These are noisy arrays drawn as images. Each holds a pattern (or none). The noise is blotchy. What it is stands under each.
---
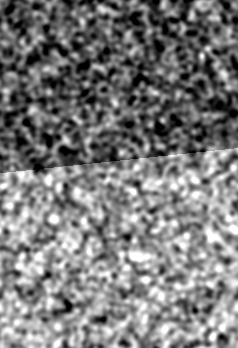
a sharp edge
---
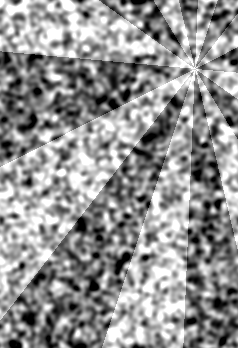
spokes from one point
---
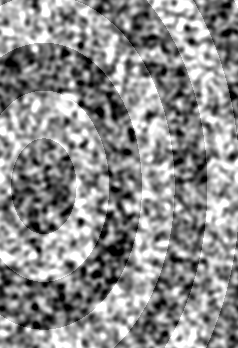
rings round one point
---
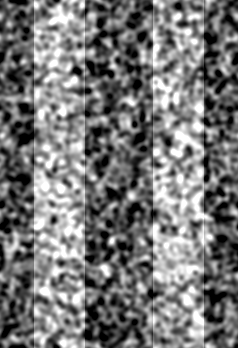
vertical stripes
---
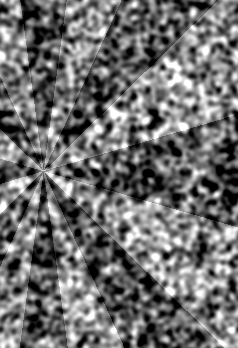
spokes from one point
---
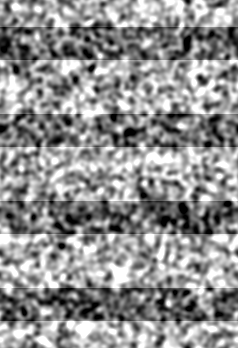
horizontal stripes
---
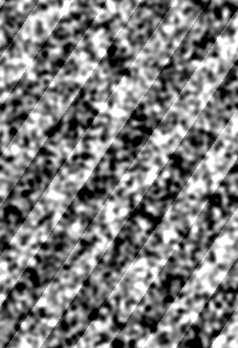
diagonal stripes
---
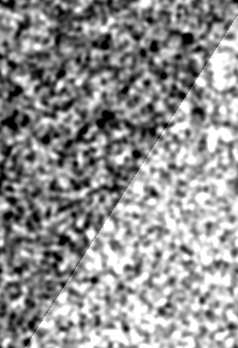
a sharp edge
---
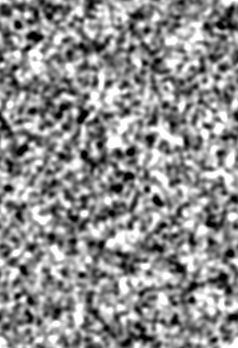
only noise
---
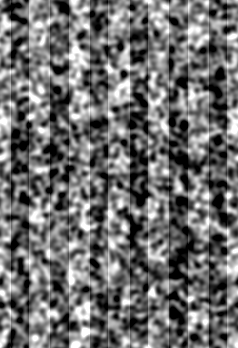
vertical stripes
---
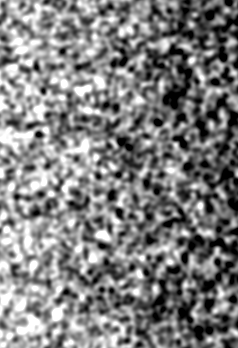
a smooth slope
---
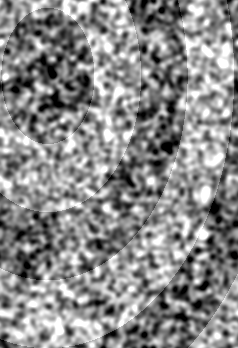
rings round one point
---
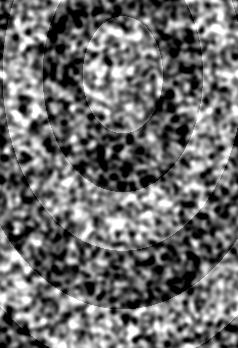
rings round one point
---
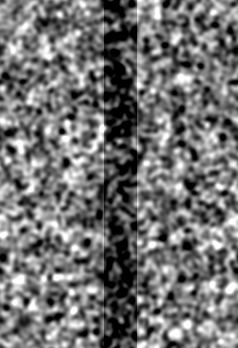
one vertical stripe
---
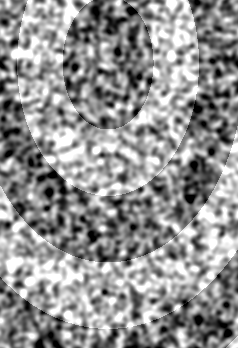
rings round one point
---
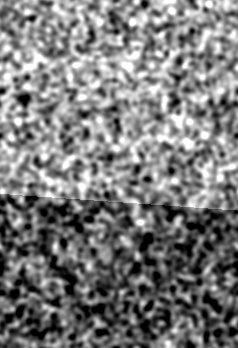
a sharp edge
